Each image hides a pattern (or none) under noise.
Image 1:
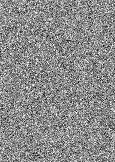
only noise
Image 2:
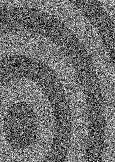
rings round one point
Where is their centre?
bottom left
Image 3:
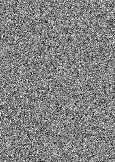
only noise
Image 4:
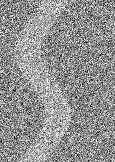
a wavy band
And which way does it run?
top to bottom
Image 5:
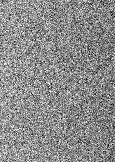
a smooth slope
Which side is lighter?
left
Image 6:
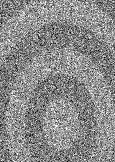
rings round one point
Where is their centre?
bottom middle
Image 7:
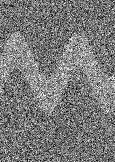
a wavy band
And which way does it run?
left to right
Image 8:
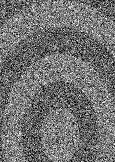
rings round one point
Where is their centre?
bottom middle
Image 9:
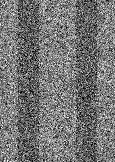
vertical stripes
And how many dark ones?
2
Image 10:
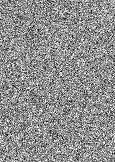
only noise
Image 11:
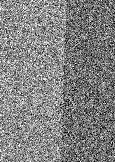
a sharp edge
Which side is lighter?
left
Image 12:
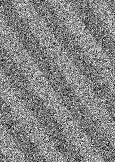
diagonal stripes
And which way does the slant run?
top left to bottom right
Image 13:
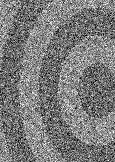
rings round one point
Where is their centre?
middle right
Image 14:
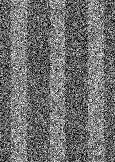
vertical stripes
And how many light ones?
3
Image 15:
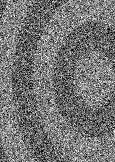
rings round one point
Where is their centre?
middle right
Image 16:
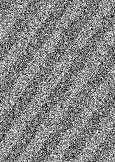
diagonal stripes
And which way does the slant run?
bottom left to top right
